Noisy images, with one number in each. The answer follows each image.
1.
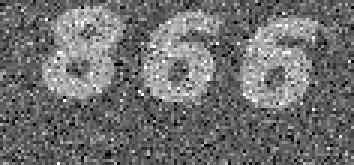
866
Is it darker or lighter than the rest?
lighter
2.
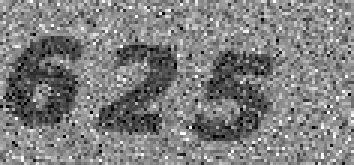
625
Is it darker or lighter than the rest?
darker
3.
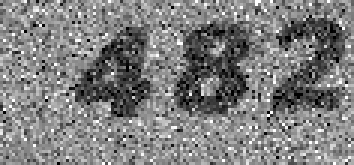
482
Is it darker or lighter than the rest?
darker
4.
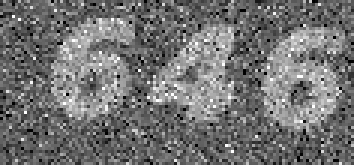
646
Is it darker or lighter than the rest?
lighter
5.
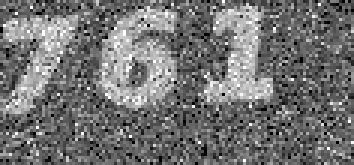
761
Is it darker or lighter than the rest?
lighter
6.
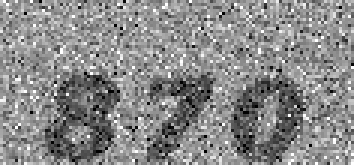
870
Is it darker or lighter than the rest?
darker
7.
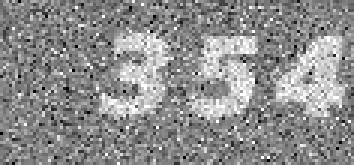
354
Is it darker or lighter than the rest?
lighter
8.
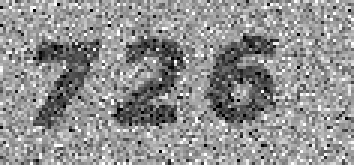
726
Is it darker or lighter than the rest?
darker
